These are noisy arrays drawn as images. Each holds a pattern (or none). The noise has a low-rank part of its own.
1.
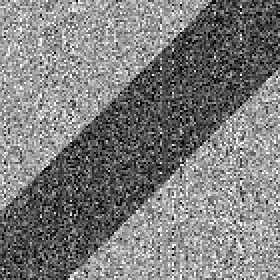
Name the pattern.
a diagonal band
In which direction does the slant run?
bottom left to top right
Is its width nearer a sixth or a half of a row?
a half
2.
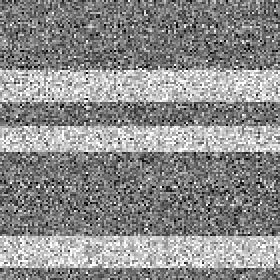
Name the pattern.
bands of rows
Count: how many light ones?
3
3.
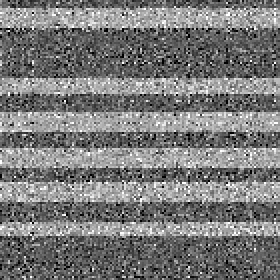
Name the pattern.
bands of rows
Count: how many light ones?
6
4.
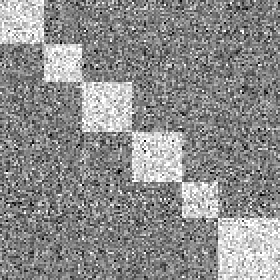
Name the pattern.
blocks along the diagonal
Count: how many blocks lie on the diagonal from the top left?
6
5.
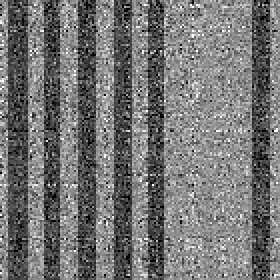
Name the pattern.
bands of columns
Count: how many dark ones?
6
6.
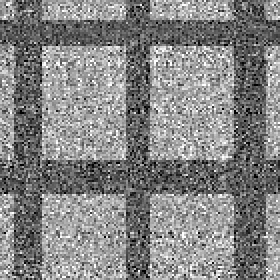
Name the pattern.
bands of rows crossing bands of columns
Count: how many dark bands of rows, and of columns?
2 and 3
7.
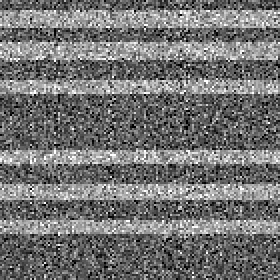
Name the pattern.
bands of rows
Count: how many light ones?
6
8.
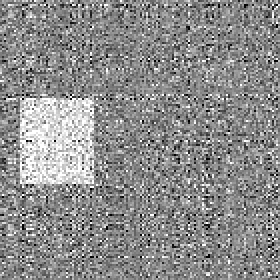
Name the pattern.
one block
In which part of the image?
middle left
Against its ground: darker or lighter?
lighter
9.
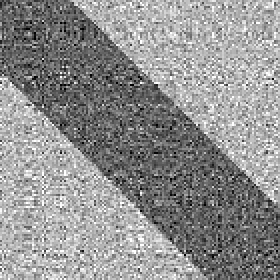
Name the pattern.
a diagonal band
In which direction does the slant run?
top left to bottom right
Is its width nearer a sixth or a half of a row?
a half
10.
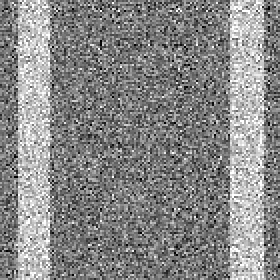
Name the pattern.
bands of columns
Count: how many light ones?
2
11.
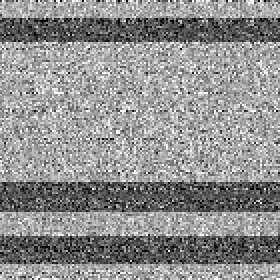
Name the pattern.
bands of rows
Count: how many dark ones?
3
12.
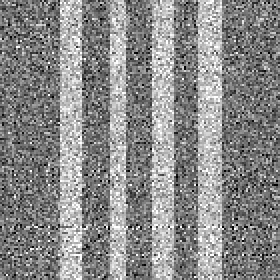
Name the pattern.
bands of columns
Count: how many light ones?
4
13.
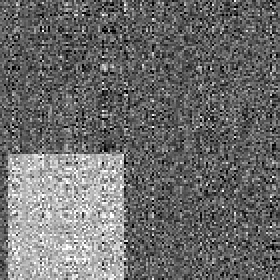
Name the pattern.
one block
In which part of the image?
bottom left
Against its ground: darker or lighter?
lighter
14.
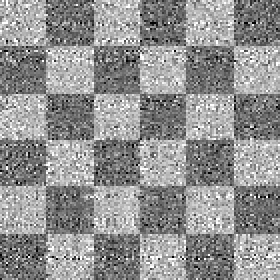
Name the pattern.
a checkerboard
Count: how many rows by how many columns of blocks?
6 by 6
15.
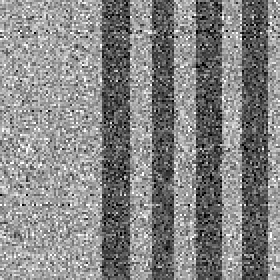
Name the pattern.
bands of columns
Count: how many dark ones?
4
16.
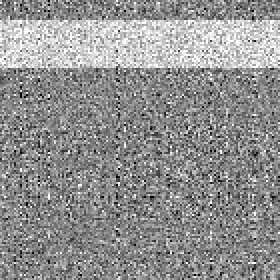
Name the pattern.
one band of rows
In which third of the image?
top
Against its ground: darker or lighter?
lighter
